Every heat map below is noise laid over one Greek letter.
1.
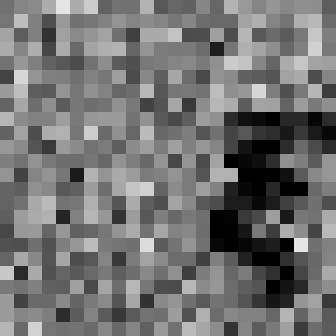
xi
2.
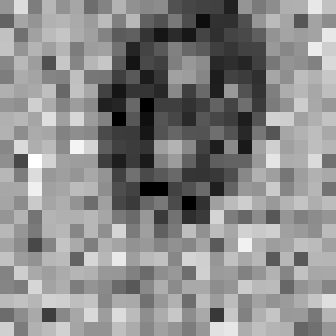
theta
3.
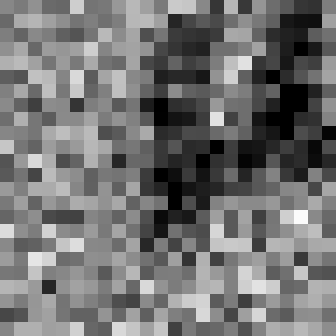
mu
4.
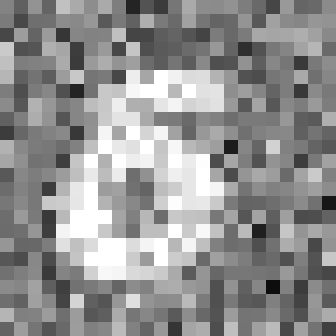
delta
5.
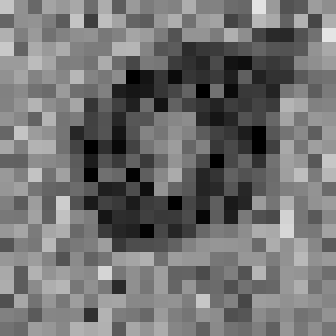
sigma
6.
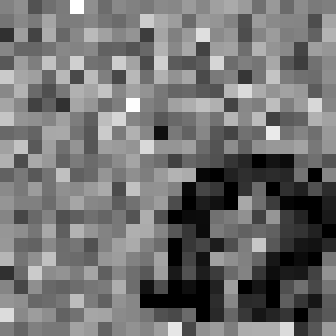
omega
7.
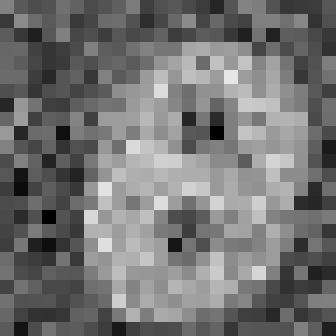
theta
